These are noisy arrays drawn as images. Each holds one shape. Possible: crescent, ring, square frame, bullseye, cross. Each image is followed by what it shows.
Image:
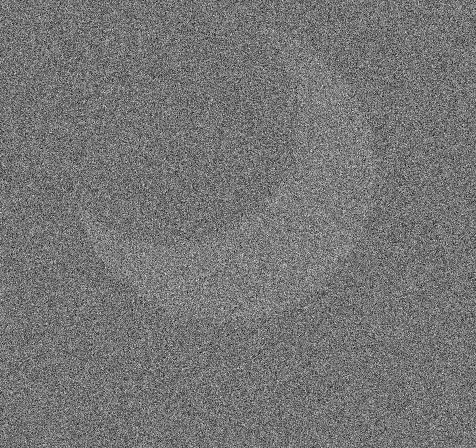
crescent
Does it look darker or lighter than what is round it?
lighter
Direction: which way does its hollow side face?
up and left
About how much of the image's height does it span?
two thirds
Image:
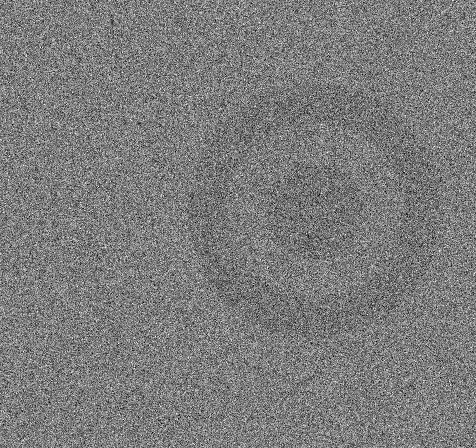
bullseye
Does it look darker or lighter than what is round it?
darker
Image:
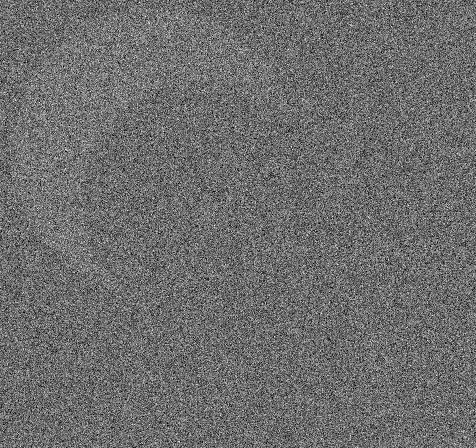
crescent
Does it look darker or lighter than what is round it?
lighter
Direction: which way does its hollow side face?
down and right
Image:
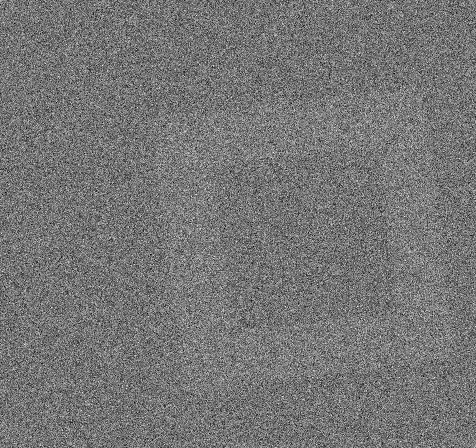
square frame
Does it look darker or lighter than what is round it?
lighter
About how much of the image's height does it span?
two thirds
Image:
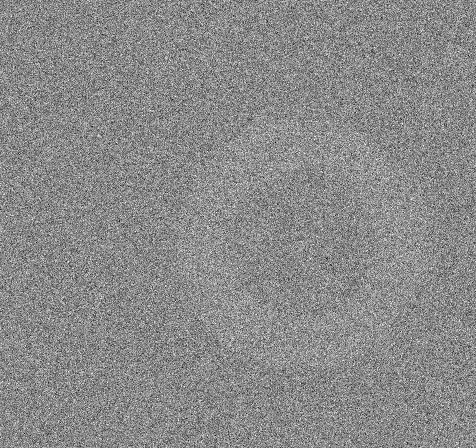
ring
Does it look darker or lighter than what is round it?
lighter
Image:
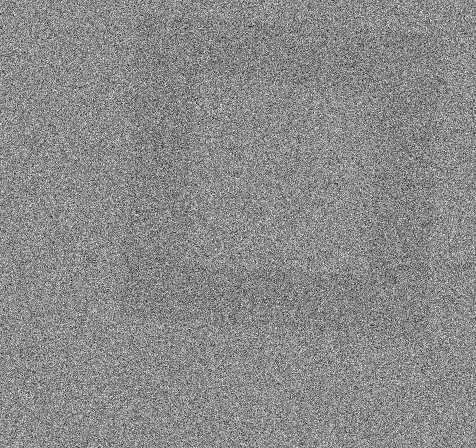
square frame
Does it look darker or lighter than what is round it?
darker
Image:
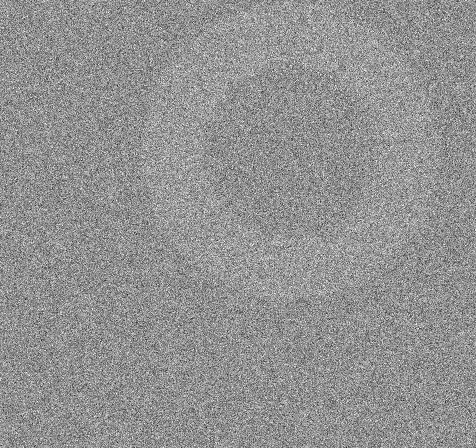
ring
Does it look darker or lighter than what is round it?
lighter
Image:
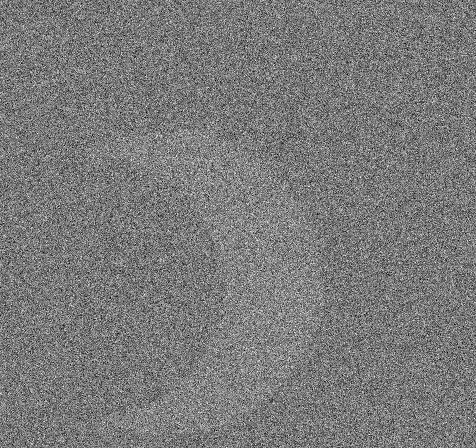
crescent
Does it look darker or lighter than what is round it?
lighter
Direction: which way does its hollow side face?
left
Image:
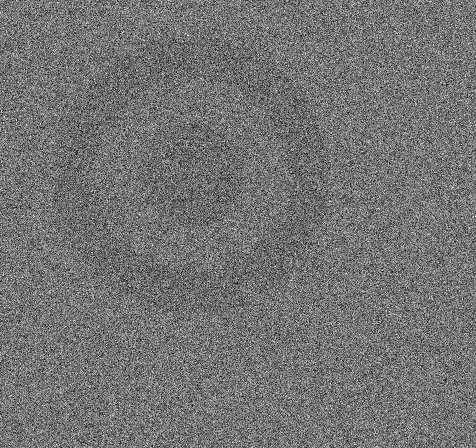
bullseye
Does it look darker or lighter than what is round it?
darker
